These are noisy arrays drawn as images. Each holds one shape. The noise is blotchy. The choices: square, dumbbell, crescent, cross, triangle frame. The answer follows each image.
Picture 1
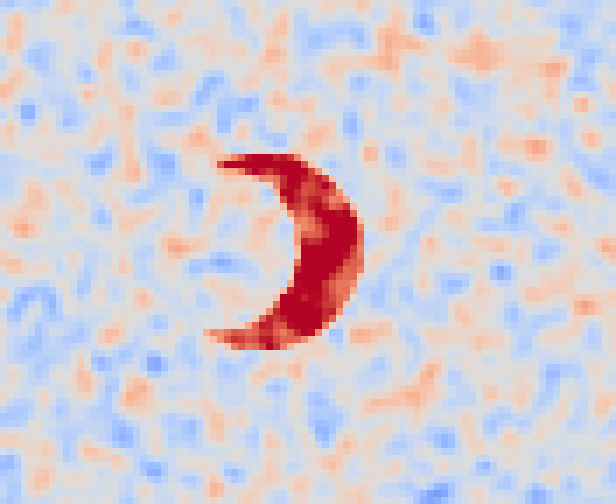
crescent
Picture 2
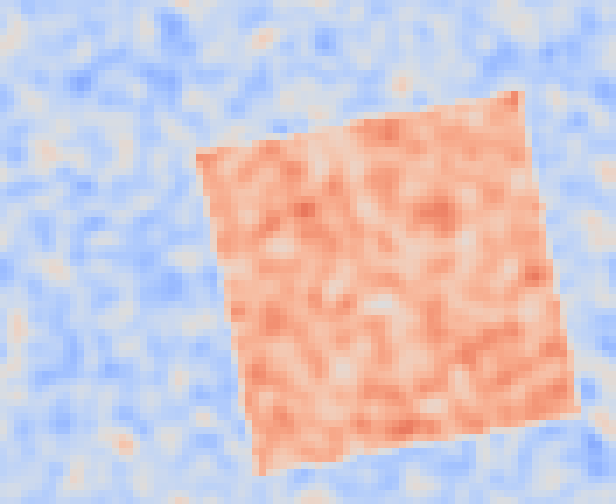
square
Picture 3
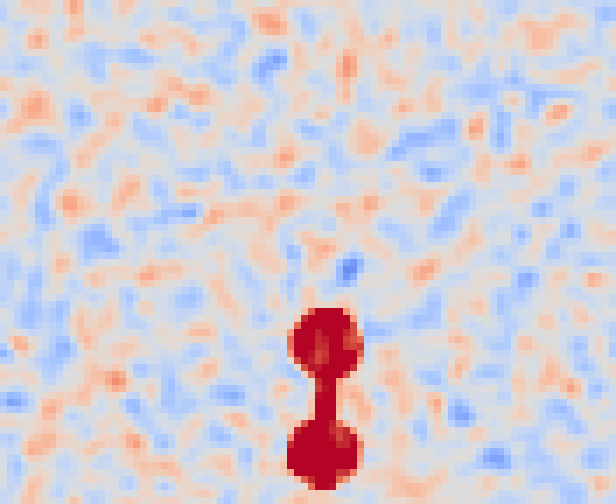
dumbbell
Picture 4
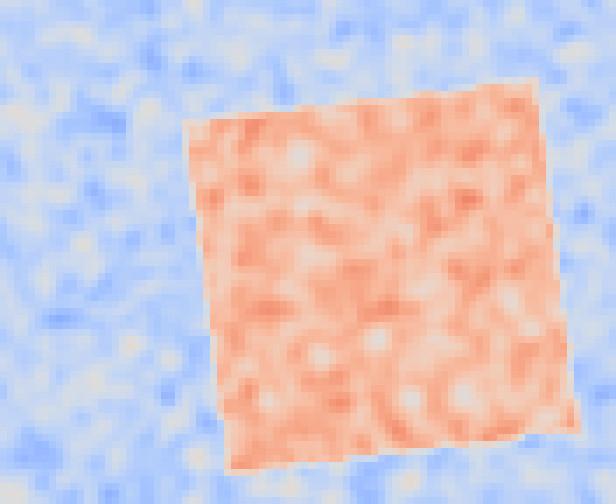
square
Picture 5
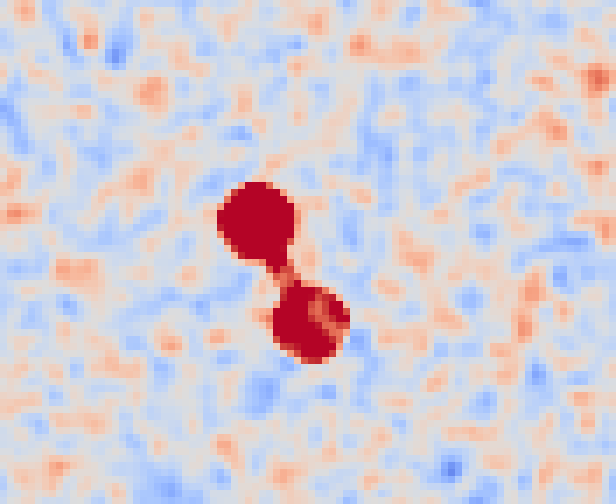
dumbbell
